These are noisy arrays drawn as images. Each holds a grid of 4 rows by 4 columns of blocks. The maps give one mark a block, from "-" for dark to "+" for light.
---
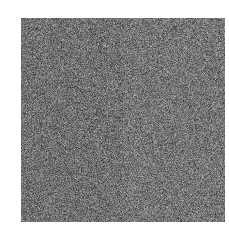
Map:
- - + +
- - + +
- - + +
- - + +
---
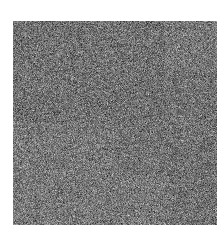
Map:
- - - +
- - - -
+ + - -
+ + + -
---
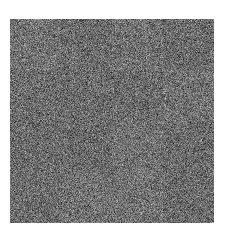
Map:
+ - + -
- - - +
- - + -
- + + -
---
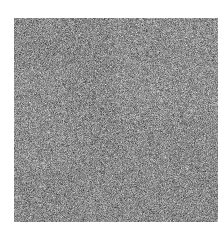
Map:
- - + +
+ - + +
+ - - -
- - - -
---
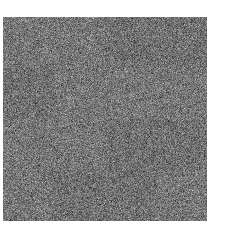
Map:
+ + - -
- + + +
+ + - -
+ - - +
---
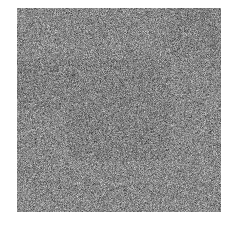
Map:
+ + + -
- - - +
+ - - +
+ + + +
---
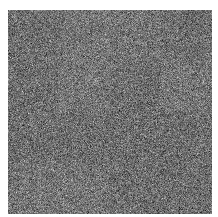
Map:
- + + -
- + - +
- - - -
+ + - -
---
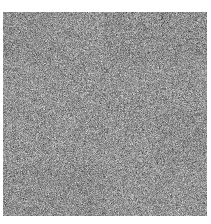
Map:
- + - -
+ + + +
+ + + -
- - + +
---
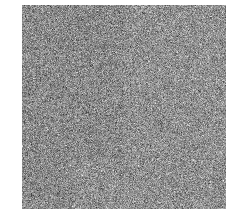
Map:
- - + +
- - + +
- - + +
- + + +
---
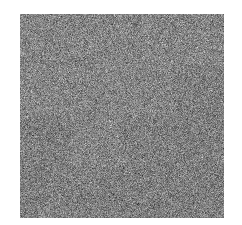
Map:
+ + + +
+ + + -
- + - -
- - - -
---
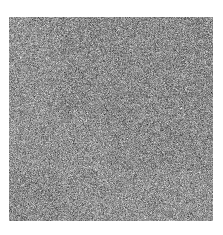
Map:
+ - - -
+ - - -
+ + - -
- + + +
